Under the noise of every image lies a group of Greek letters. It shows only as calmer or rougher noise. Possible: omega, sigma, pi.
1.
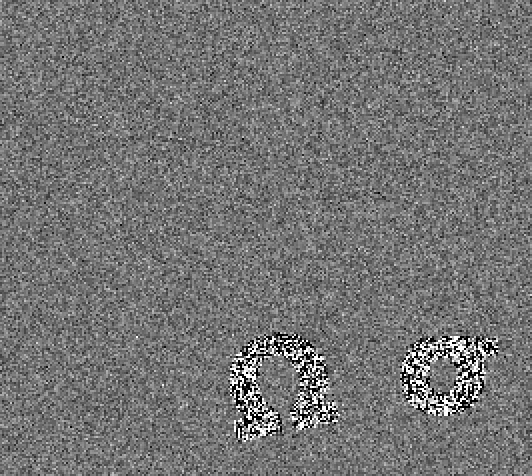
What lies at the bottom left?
nothing
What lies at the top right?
nothing
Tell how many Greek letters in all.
2
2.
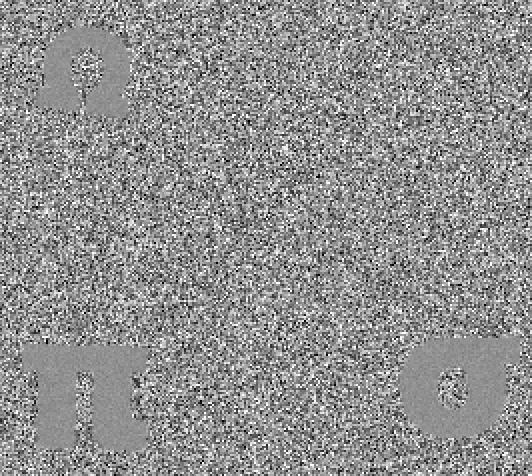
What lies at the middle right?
nothing
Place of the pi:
bottom left
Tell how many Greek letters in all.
3
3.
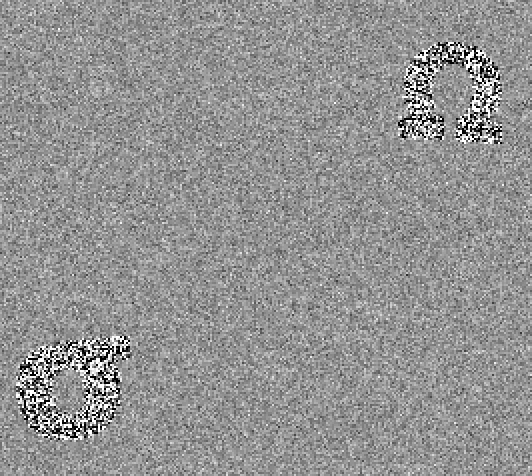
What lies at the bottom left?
sigma
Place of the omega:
top right
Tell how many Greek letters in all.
2
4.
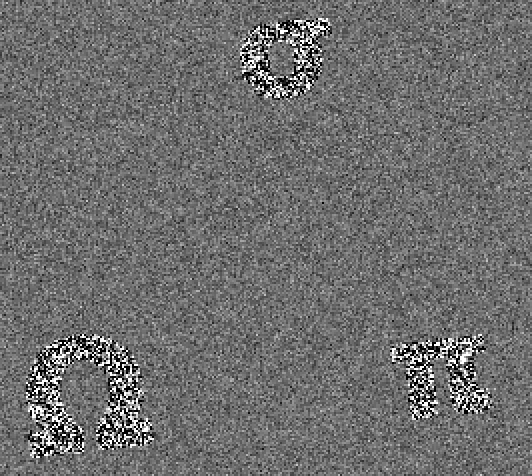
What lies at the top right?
nothing
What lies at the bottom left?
omega
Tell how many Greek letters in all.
3
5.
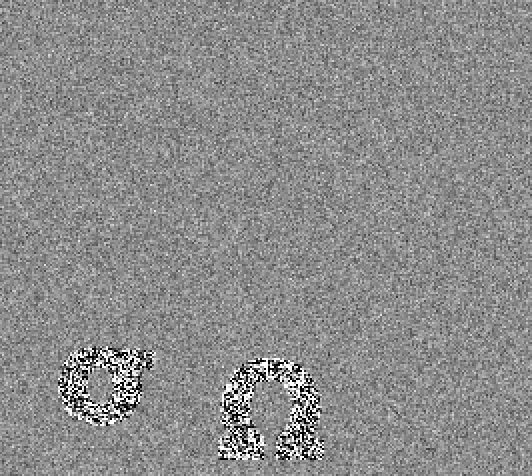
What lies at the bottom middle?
omega
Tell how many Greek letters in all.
2
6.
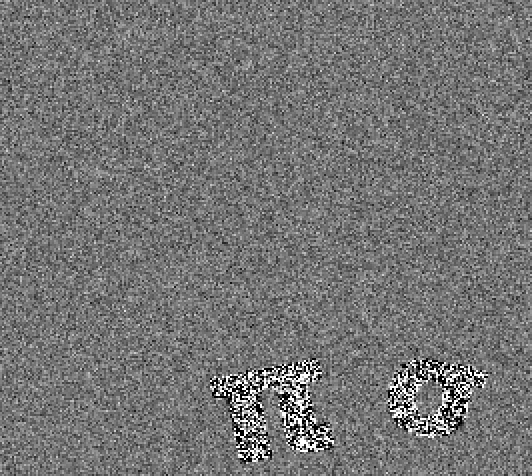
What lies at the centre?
nothing
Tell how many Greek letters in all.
2
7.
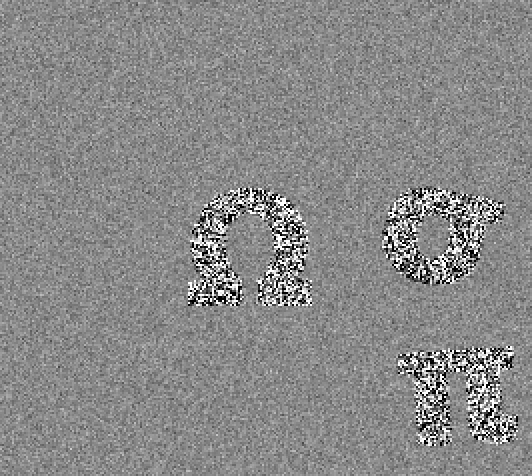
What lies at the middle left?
nothing
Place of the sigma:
middle right
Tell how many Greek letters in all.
3
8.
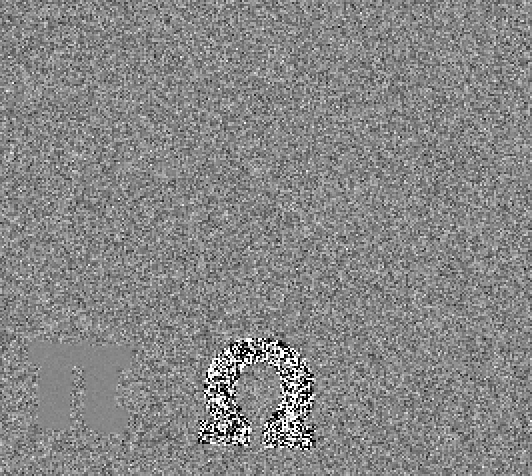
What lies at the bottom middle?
omega
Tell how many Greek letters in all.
2
